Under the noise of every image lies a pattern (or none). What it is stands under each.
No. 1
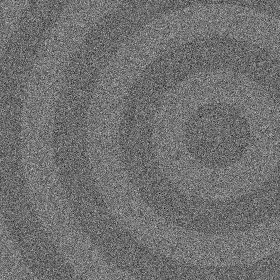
rings round one point
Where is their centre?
middle right
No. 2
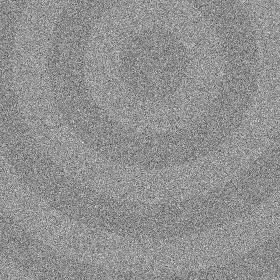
rings round one point
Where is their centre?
top middle
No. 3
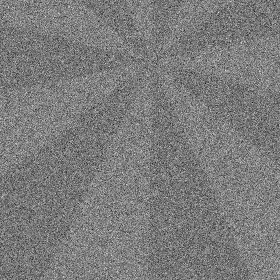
spokes from one point
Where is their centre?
top middle
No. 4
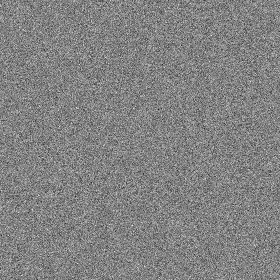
only noise
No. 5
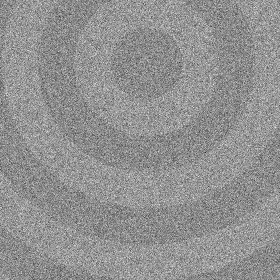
rings round one point
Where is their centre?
top middle
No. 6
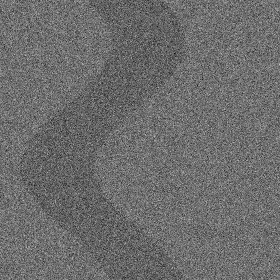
a wavy band
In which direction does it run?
top to bottom
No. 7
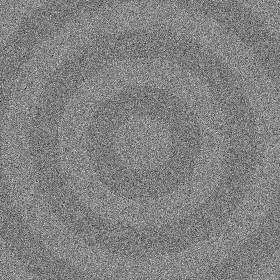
rings round one point
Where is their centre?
centre
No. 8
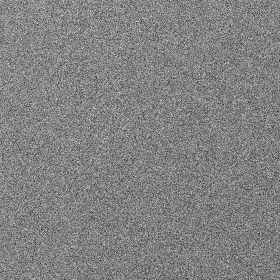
a smooth slope
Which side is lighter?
top left
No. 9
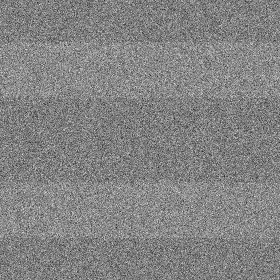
horizontal stripes
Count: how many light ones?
2
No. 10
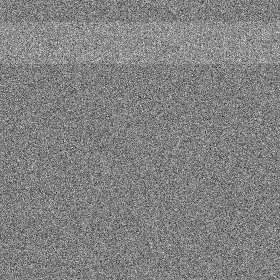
one horizontal stripe
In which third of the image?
top
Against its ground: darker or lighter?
lighter
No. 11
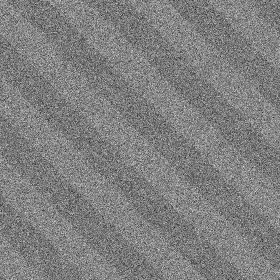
diagonal stripes
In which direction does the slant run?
top left to bottom right
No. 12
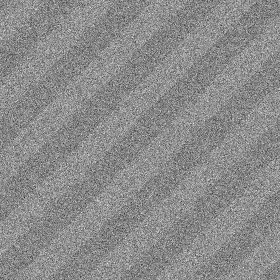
diagonal stripes
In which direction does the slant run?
bottom left to top right
